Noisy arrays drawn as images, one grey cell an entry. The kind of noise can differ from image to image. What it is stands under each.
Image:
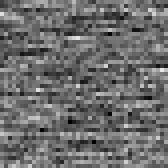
streaked along the rows
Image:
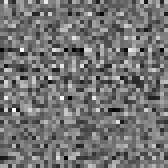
rows of uneven size
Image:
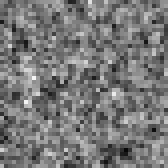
blotchy
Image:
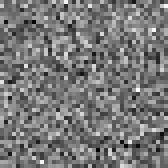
independent entries
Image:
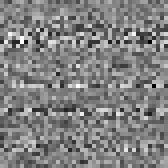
rows of uneven size
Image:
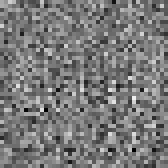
low rank plus noise
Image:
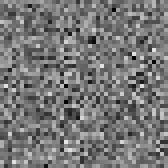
low rank plus noise
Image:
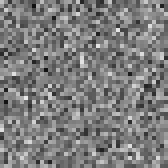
independent entries
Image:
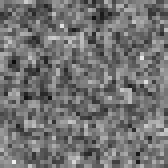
blotchy
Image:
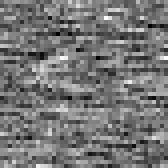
streaked along the rows
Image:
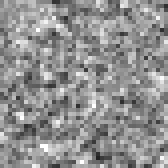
blotchy
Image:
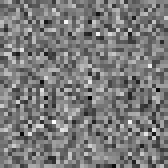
low rank plus noise
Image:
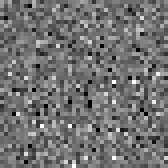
heavy tails
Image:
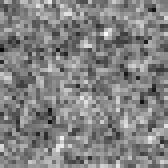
blotchy
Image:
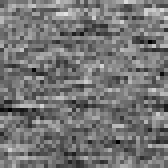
streaked along the rows
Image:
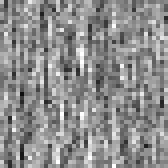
streaked along the columns
